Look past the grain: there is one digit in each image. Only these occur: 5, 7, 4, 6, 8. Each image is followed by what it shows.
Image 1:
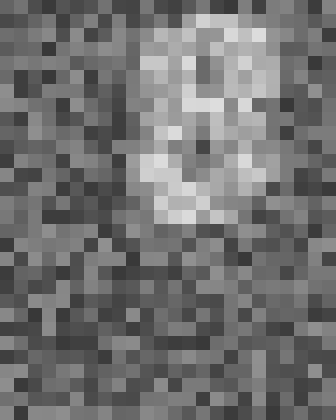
8
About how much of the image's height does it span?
half
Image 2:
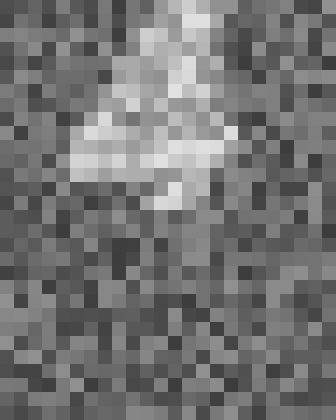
4
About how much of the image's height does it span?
half
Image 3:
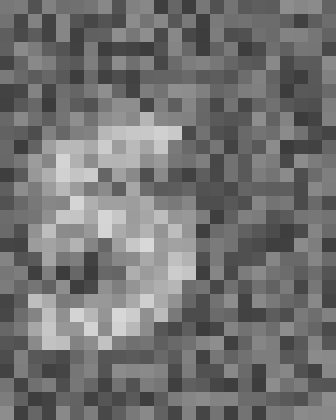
5
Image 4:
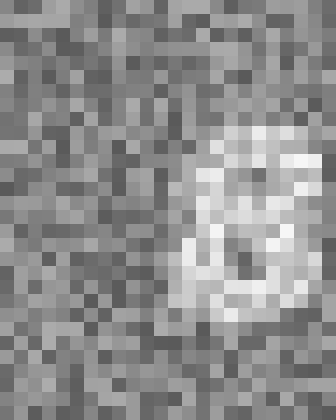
8
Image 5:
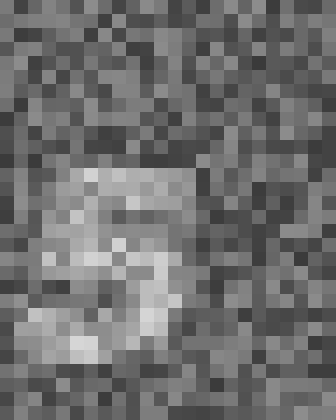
5
